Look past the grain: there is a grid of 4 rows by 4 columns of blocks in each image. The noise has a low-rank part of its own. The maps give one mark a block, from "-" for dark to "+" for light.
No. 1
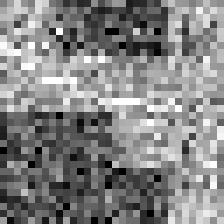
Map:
+ - - +
+ + + +
- - + +
- - - +
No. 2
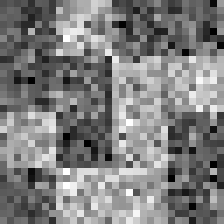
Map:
- + - -
- - + +
+ - + -
- + + -
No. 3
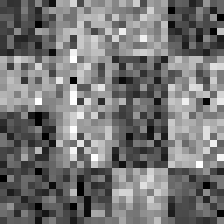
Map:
- + + -
+ + - +
- + - +
- - + -
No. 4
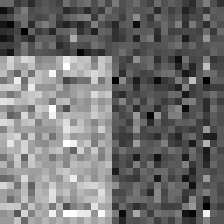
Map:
- - - -
+ + - -
+ + - -
+ + - -
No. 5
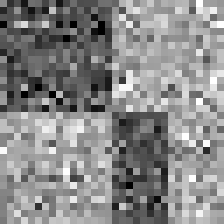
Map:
- - + +
- - + +
+ + - +
+ + - +
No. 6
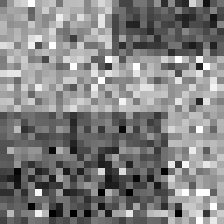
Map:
+ + - -
+ + + +
- - - +
- - - +
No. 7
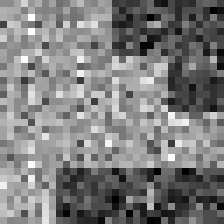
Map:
+ + - -
+ + + -
+ + + +
+ - - -
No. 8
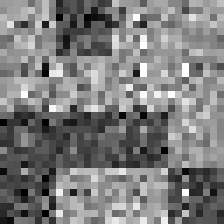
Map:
+ - + +
+ + + +
- - - +
- + + -
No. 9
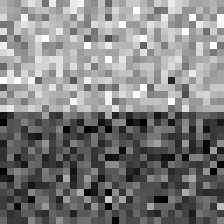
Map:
+ + + +
+ + + +
- - - -
- - - -
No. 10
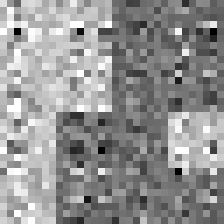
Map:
+ + - -
+ + - -
+ - - +
+ - - -
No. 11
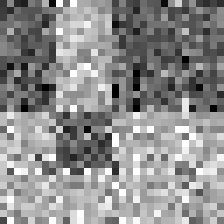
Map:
- + - -
- + - -
+ - + +
+ + + +
